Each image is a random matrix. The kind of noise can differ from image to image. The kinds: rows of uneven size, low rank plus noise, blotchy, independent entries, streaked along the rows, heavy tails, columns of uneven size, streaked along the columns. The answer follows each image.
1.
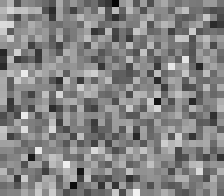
independent entries
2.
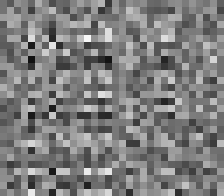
low rank plus noise
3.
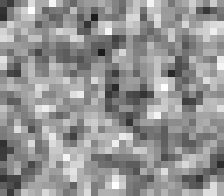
blotchy
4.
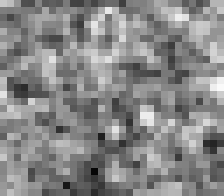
blotchy
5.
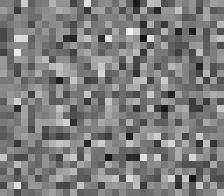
low rank plus noise
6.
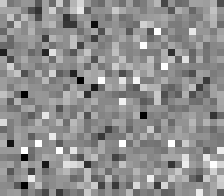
heavy tails
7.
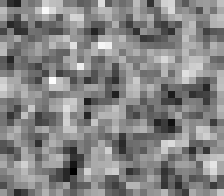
blotchy
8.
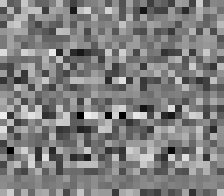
rows of uneven size
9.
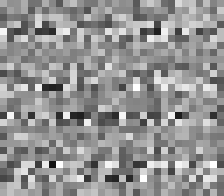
rows of uneven size
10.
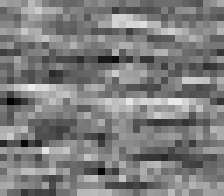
streaked along the rows
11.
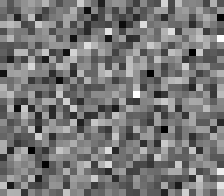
independent entries
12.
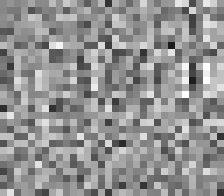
low rank plus noise
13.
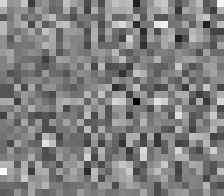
low rank plus noise
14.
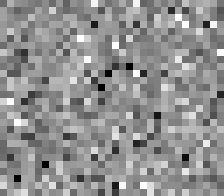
heavy tails
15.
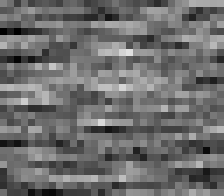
streaked along the rows
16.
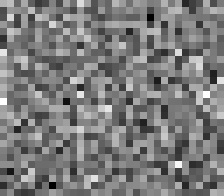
independent entries
